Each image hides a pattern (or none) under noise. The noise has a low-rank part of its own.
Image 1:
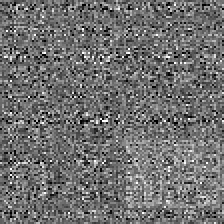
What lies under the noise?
one block
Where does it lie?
bottom right
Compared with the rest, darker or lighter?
lighter
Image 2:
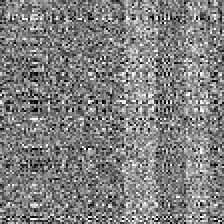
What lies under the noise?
bands of columns
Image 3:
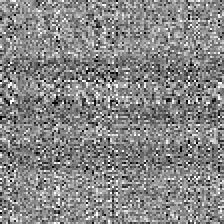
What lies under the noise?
bands of rows
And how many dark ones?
3
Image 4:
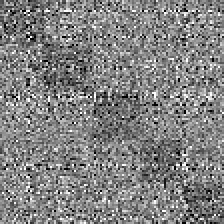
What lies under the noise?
blocks along the diagonal
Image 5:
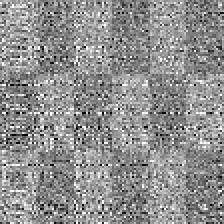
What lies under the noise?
a checkerboard
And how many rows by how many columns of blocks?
3 by 6
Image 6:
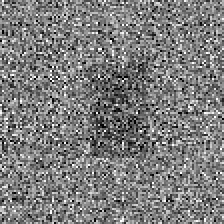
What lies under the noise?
one block
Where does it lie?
centre
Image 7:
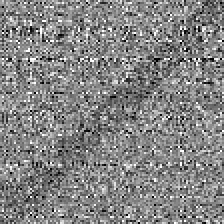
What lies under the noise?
a diagonal band
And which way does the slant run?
bottom left to top right
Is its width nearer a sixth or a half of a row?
a sixth
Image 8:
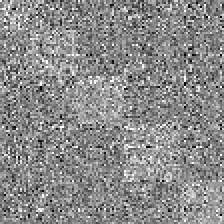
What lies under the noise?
blocks along the diagonal
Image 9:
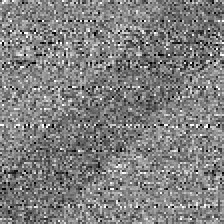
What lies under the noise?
a diagonal band
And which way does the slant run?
bottom left to top right
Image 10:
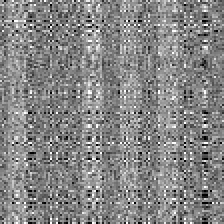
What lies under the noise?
bands of columns
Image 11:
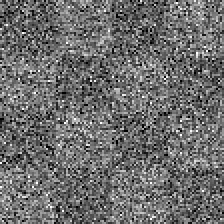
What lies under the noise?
a checkerboard
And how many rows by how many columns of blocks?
4 by 4
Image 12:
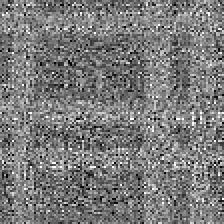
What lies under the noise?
bands of rows crossing bands of columns
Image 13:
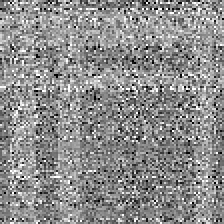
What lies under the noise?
bands of rows crossing bands of columns
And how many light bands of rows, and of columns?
2 and 3
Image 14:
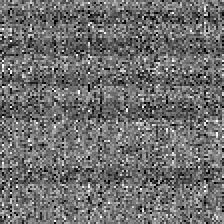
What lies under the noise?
bands of rows
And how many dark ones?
5
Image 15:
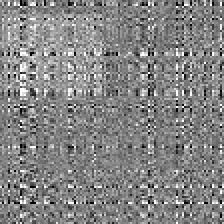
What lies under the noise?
one block
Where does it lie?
top left
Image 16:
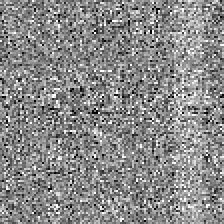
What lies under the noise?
one band of columns
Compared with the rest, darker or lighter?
lighter
